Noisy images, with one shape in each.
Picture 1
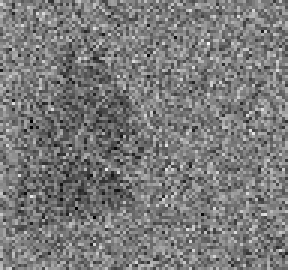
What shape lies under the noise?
chess knight
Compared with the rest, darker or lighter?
darker
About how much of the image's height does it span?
two thirds
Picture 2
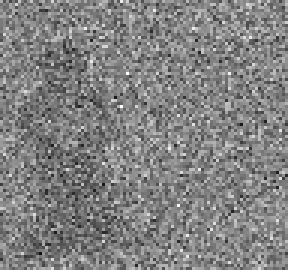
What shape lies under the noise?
chess bishop
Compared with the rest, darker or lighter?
darker
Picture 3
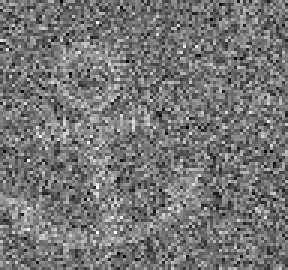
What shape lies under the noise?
anchor
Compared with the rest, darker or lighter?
lighter
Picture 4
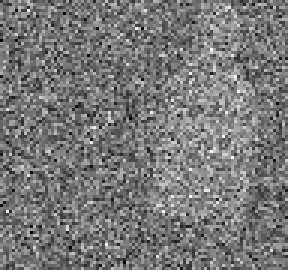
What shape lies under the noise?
bottle
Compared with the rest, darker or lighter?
lighter
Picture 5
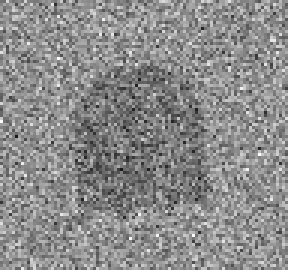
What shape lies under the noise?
ghost
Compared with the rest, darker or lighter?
darker
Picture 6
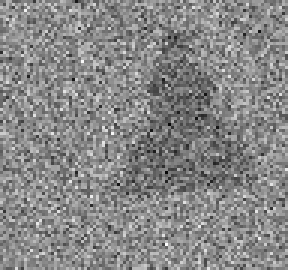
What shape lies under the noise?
chess pawn
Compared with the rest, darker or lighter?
darker
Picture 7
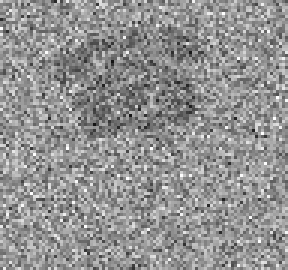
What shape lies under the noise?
telephone
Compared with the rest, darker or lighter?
darker
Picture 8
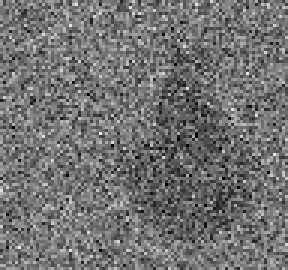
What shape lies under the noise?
pear
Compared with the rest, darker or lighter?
darker
